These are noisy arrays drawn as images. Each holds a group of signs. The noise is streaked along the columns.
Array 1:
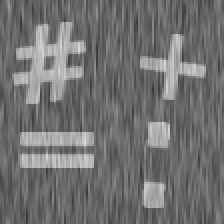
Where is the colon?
bottom right
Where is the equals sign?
bottom left
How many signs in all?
4
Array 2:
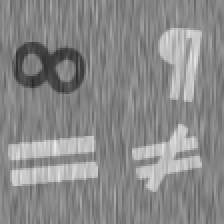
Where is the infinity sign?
top left
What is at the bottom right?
not-equal sign
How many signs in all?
4
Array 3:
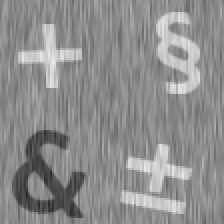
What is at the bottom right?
plus-minus sign
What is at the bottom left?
ampersand
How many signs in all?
4
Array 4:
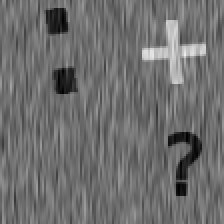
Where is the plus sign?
top right
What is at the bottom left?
nothing
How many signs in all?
3
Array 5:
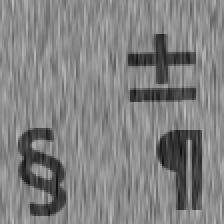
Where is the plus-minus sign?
top right
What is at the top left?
nothing
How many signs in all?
3
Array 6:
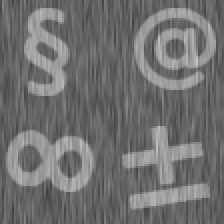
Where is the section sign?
top left
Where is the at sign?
top right
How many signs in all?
4
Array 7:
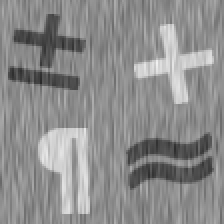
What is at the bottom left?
pilcrow
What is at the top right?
plus sign
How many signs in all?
4
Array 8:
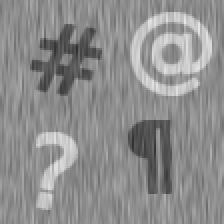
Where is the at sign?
top right
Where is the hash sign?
top left
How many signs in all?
4
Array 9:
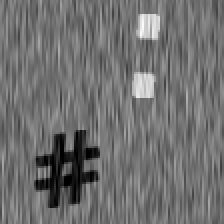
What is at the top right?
colon
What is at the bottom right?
nothing
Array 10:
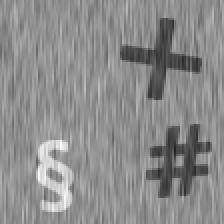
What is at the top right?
plus sign
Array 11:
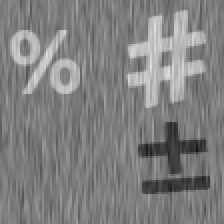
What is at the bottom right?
plus-minus sign
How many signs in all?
3
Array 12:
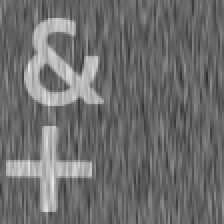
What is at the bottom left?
plus sign
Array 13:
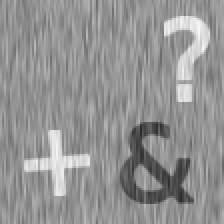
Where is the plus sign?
bottom left
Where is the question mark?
top right
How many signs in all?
3
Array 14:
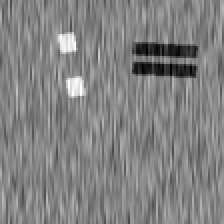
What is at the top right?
equals sign
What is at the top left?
colon
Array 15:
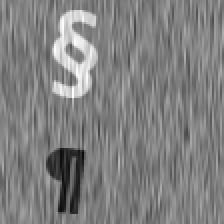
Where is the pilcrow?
bottom left
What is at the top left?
section sign
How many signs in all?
2
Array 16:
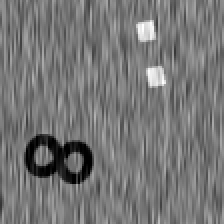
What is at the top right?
colon
